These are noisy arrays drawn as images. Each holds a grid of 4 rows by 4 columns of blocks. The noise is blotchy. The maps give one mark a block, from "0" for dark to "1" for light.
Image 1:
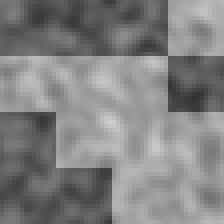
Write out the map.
0 0 0 1
1 1 1 0
0 1 1 1
0 0 1 1
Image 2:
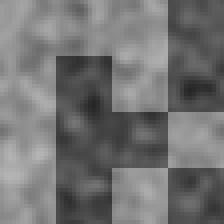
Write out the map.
1 1 1 0
1 0 1 0
1 0 0 1
1 0 1 0
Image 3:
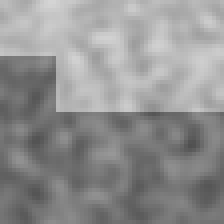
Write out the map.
1 1 1 1
0 1 1 1
0 0 0 0
0 0 0 0
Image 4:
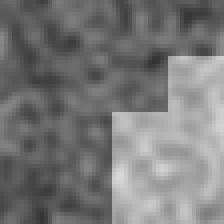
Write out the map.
0 0 0 0
0 0 0 1
0 0 1 1
0 0 1 1
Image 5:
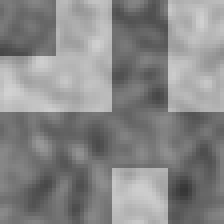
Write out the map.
0 1 0 1
1 1 0 1
0 0 0 0
0 0 1 0
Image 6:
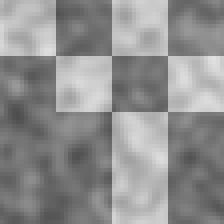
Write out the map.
1 0 1 0
0 1 0 1
0 0 1 0
0 0 1 0
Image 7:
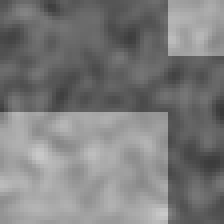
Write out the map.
0 0 0 1
0 0 0 0
1 1 1 0
1 1 1 0
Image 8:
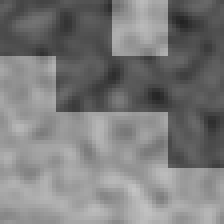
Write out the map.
0 0 1 0
1 0 0 0
1 1 1 0
1 1 1 1
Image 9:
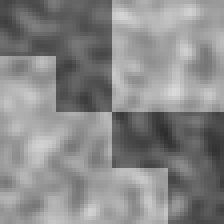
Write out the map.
0 0 1 1
1 0 1 1
1 1 0 0
1 1 1 0
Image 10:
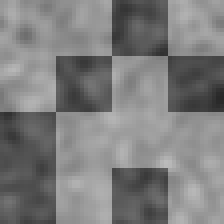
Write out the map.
1 1 0 1
1 0 1 0
0 1 1 1
0 1 0 1
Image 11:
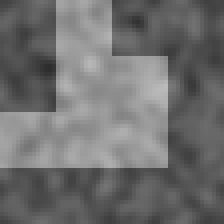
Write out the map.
0 1 0 0
0 1 1 0
1 1 1 0
0 0 0 0
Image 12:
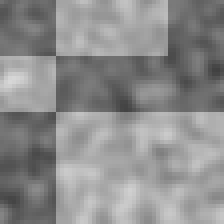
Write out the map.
0 1 1 0
1 0 0 0
0 1 1 1
0 1 1 1
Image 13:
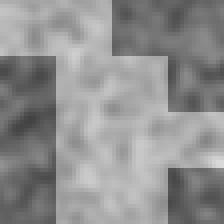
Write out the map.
1 1 0 0
0 1 1 0
0 1 1 1
0 1 1 0
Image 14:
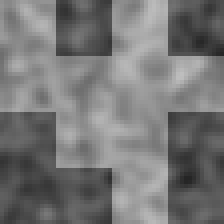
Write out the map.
1 0 1 0
1 1 1 1
0 1 1 0
0 0 1 0
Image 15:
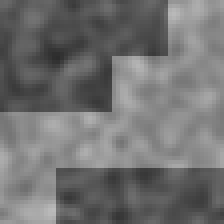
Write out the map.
0 0 0 1
0 0 1 1
1 1 1 1
1 0 0 0
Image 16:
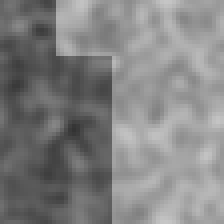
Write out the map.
0 1 1 1
0 0 1 1
0 0 1 1
0 0 1 1
